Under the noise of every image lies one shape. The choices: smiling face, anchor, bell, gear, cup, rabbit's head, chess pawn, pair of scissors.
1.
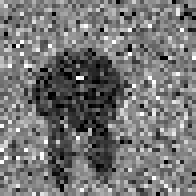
rabbit's head
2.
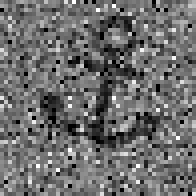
anchor
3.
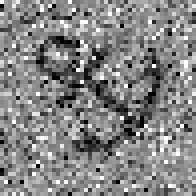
anchor
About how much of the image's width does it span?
two thirds
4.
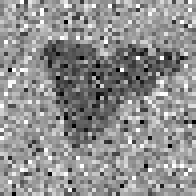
chess pawn
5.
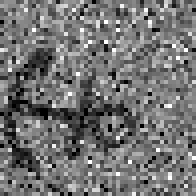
anchor
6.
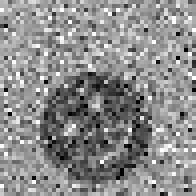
smiling face
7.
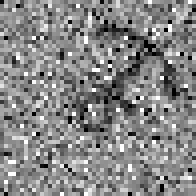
anchor
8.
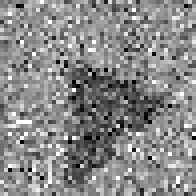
chess pawn
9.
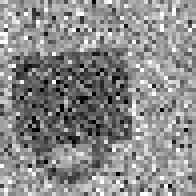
cup
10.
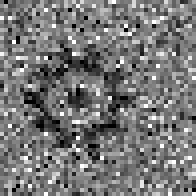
gear
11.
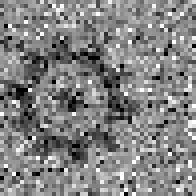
gear
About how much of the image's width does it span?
two thirds
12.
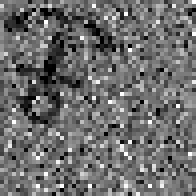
anchor
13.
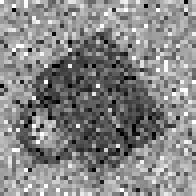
cup
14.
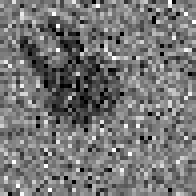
rabbit's head
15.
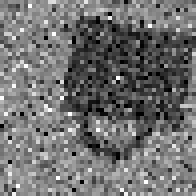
cup
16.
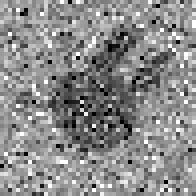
rabbit's head
